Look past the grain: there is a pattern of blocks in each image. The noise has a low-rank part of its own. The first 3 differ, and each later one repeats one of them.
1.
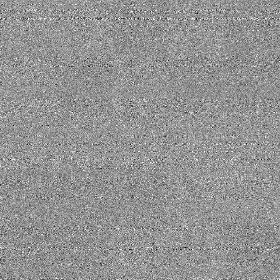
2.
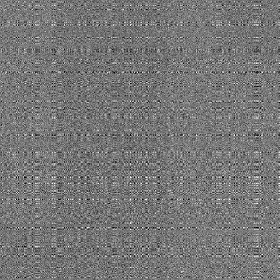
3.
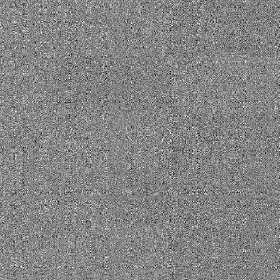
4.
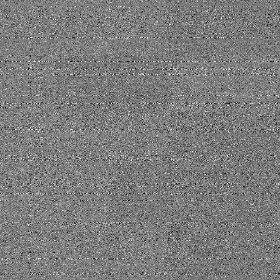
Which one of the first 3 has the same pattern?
3
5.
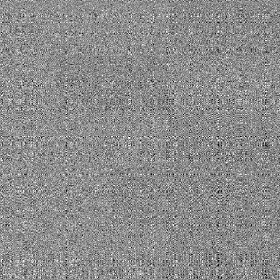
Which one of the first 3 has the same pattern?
3
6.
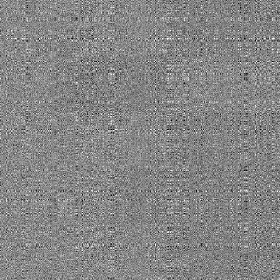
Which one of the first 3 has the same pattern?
3
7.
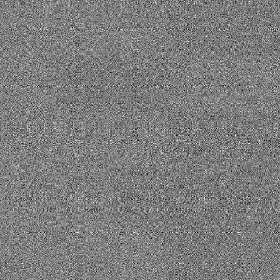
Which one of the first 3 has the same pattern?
3
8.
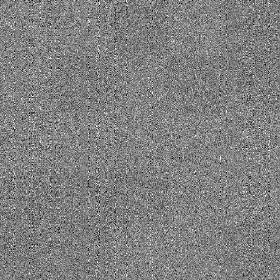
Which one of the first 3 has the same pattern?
1
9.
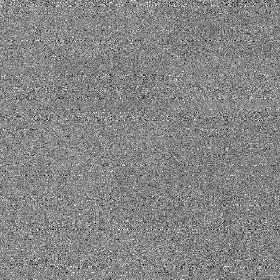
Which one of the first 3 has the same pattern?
3
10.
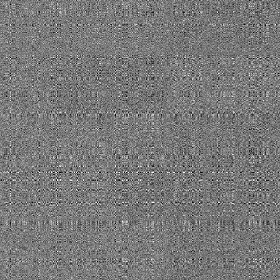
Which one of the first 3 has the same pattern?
3
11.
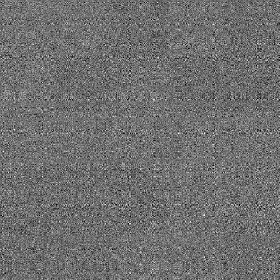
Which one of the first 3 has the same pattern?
1
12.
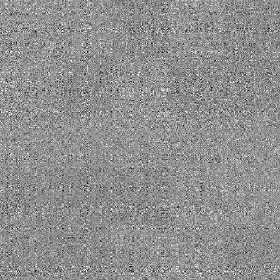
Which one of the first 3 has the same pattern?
1
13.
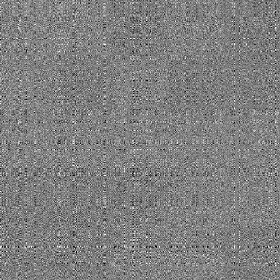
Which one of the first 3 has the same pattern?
1
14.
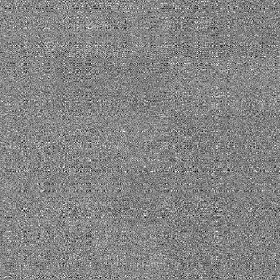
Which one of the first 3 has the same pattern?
3
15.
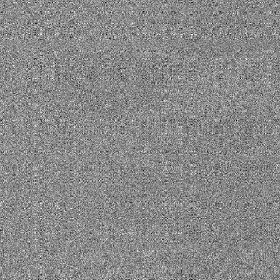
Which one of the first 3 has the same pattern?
3
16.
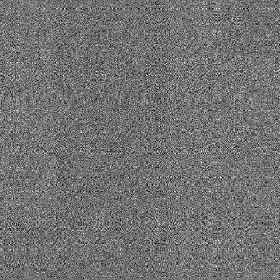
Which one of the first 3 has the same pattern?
2
